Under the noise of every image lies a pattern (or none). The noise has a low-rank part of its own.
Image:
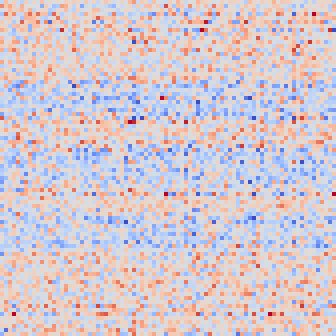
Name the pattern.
bands of rows
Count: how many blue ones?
3
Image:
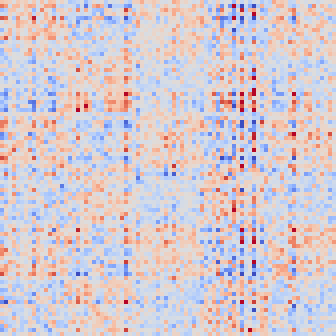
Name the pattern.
a checkerboard
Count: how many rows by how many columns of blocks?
6 by 5
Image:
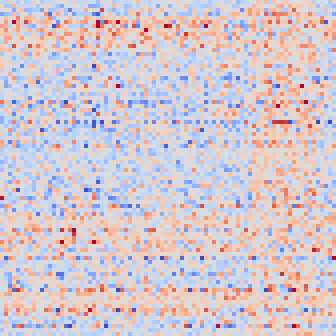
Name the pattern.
bands of rows crossing bands of columns
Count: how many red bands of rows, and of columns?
3 and 1
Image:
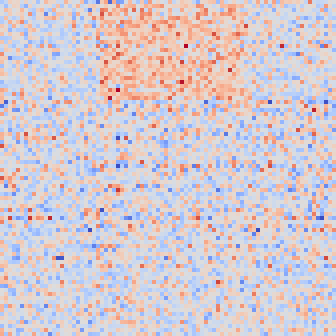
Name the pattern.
one block
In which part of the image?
top middle
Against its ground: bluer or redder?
redder
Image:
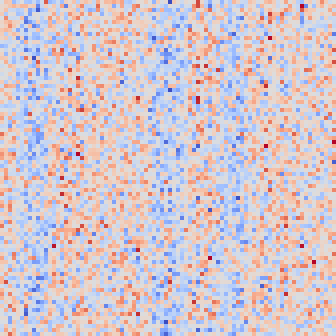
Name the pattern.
bands of columns
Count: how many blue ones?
3
